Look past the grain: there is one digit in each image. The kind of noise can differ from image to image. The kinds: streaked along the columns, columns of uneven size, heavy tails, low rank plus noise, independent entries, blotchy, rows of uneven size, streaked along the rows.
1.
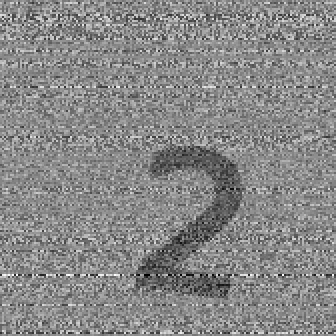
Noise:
rows of uneven size
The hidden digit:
2
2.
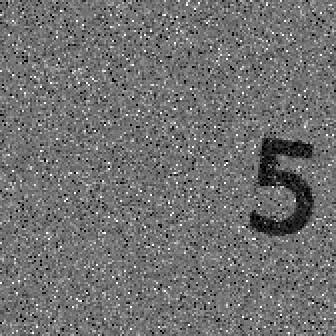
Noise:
heavy tails
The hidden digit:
5
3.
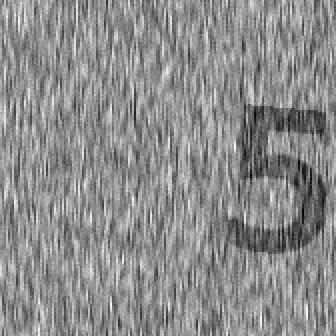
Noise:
streaked along the columns
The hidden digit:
5
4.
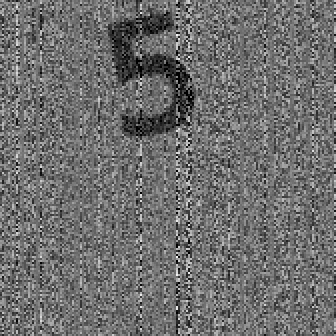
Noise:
columns of uneven size
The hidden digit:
5
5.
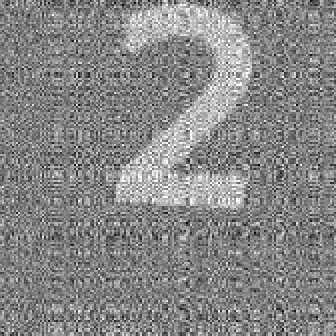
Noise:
low rank plus noise
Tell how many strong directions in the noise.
two
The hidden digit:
2
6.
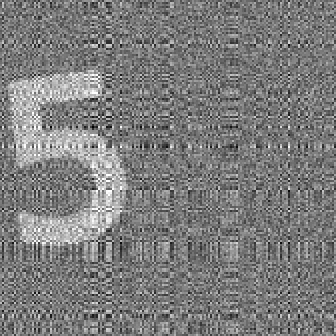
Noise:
low rank plus noise
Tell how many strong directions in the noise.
one
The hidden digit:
5
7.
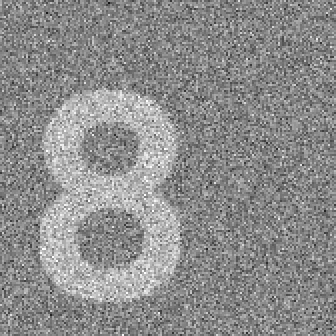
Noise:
independent entries
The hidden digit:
8
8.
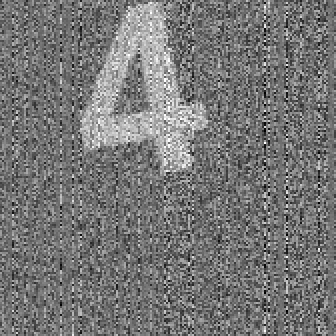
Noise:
columns of uneven size
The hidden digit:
4
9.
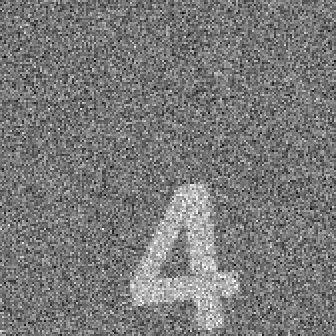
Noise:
independent entries
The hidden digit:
4
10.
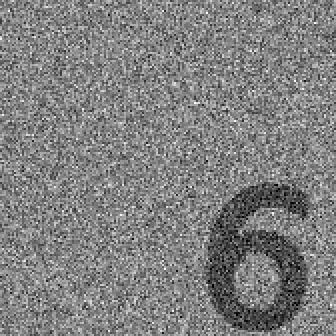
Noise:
independent entries
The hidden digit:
6
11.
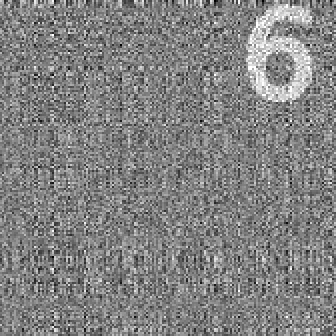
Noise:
low rank plus noise
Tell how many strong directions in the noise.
three or four
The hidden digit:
6
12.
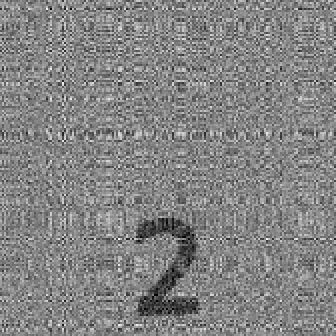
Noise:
low rank plus noise
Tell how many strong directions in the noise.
two
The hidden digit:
2
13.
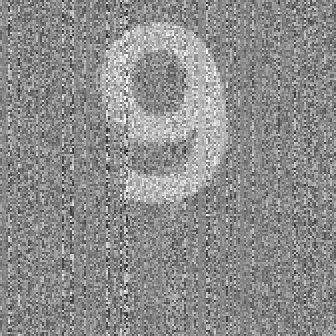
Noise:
columns of uneven size
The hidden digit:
9
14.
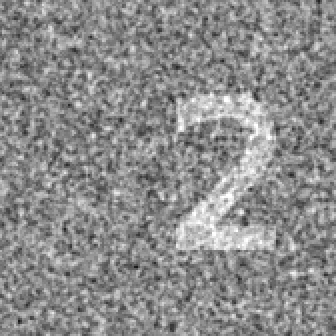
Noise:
blotchy
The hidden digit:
2
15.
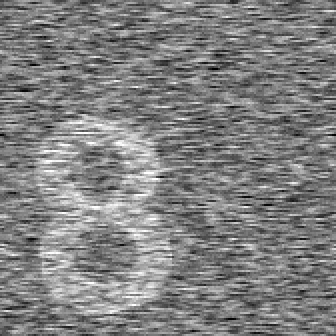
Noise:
streaked along the rows
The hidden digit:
8
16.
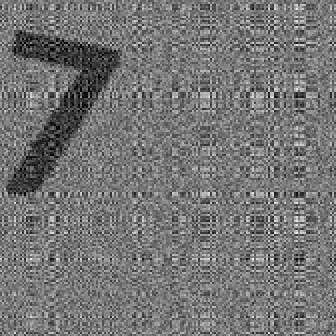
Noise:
low rank plus noise
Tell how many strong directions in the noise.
one
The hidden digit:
7
